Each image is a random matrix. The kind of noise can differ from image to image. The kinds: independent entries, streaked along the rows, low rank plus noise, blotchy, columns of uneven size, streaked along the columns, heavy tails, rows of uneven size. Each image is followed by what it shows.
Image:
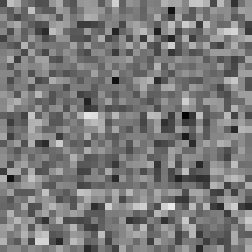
low rank plus noise
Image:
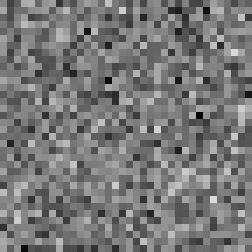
independent entries
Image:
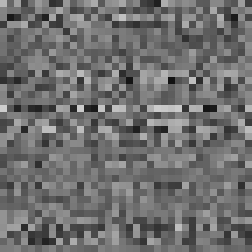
rows of uneven size
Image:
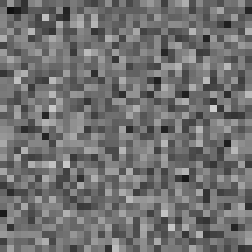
independent entries
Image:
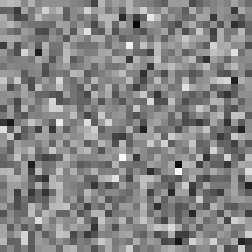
independent entries
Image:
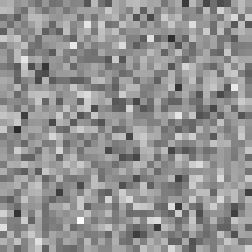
independent entries
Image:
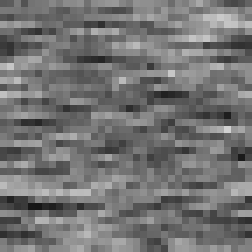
streaked along the rows
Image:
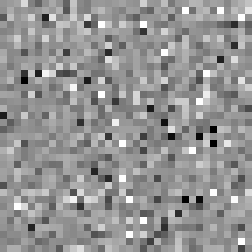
heavy tails
